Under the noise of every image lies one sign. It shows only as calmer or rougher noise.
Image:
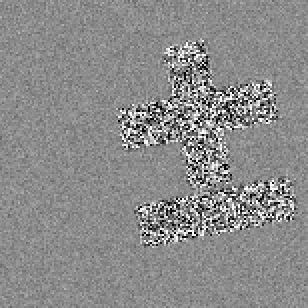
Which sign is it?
plus-minus sign
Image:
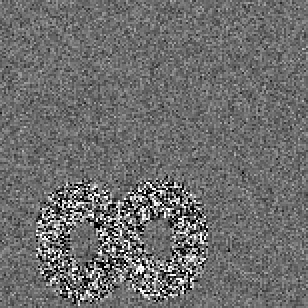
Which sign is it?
infinity sign
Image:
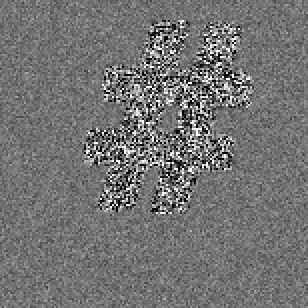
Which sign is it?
hash sign
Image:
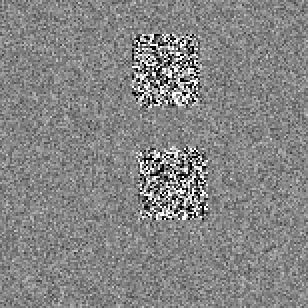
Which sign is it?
colon
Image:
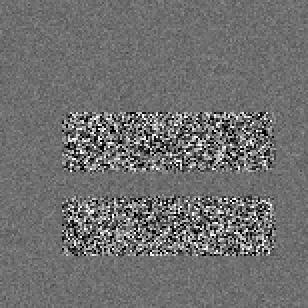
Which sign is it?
equals sign
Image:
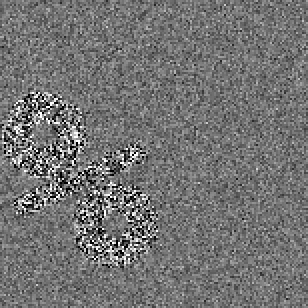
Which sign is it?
percent sign
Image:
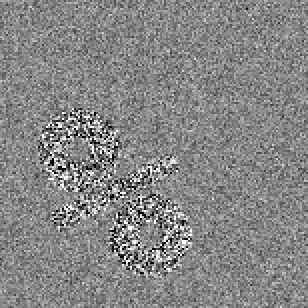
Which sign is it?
percent sign
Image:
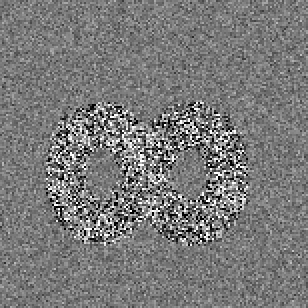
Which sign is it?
infinity sign
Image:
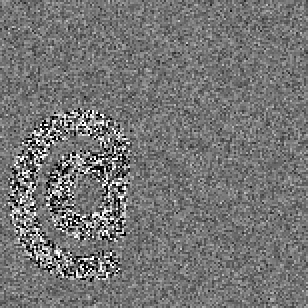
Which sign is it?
at sign
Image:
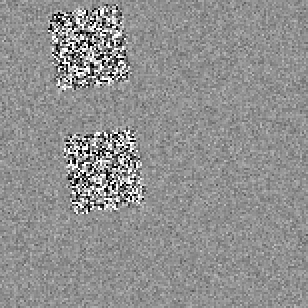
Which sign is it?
colon
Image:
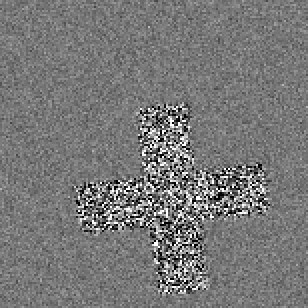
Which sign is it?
plus sign
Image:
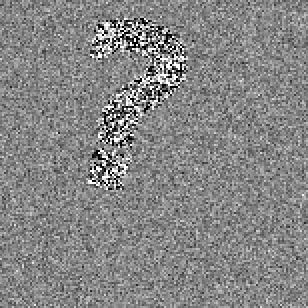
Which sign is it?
question mark
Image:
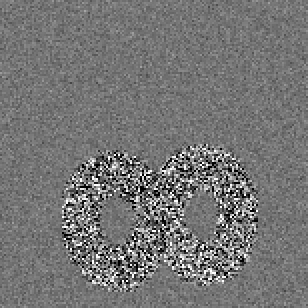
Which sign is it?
infinity sign
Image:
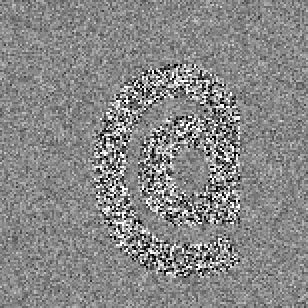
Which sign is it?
at sign
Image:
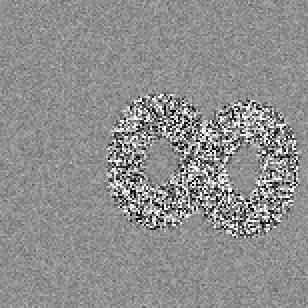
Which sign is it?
infinity sign
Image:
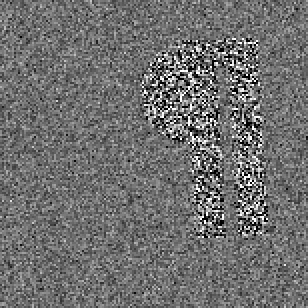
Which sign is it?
pilcrow
